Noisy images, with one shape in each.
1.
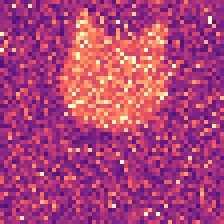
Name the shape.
cat's head
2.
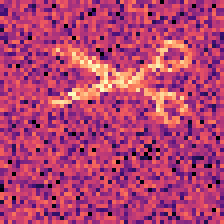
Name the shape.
pair of scissors
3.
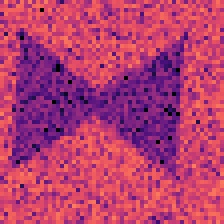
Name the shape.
bow tie
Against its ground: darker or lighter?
darker
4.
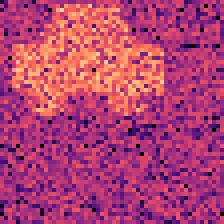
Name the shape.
car
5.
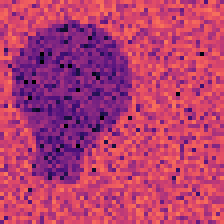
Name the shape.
light bulb
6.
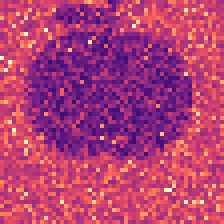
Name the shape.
apple
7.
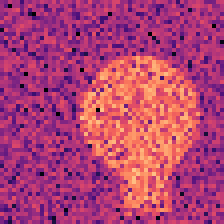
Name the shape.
light bulb
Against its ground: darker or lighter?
lighter
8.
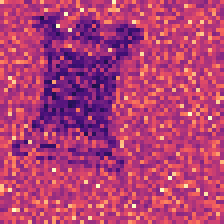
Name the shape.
chess rook
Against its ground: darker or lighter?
darker
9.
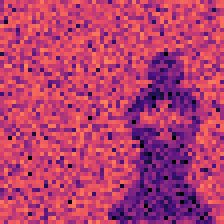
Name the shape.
chess bishop
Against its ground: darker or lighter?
darker
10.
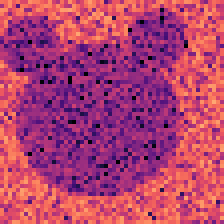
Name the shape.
bear's head
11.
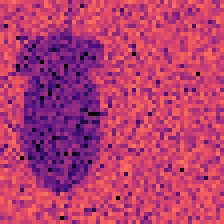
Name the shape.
footprint
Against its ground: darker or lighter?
darker
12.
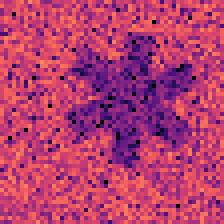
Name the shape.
asterisk
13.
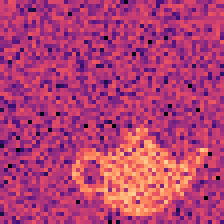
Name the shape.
teapot
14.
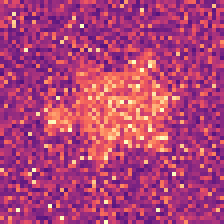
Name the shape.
turtle
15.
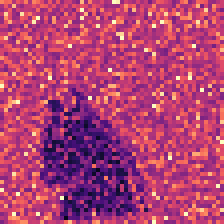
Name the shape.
chess knight
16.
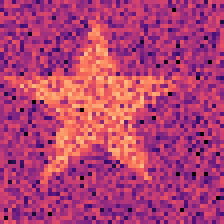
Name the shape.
star
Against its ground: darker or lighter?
lighter
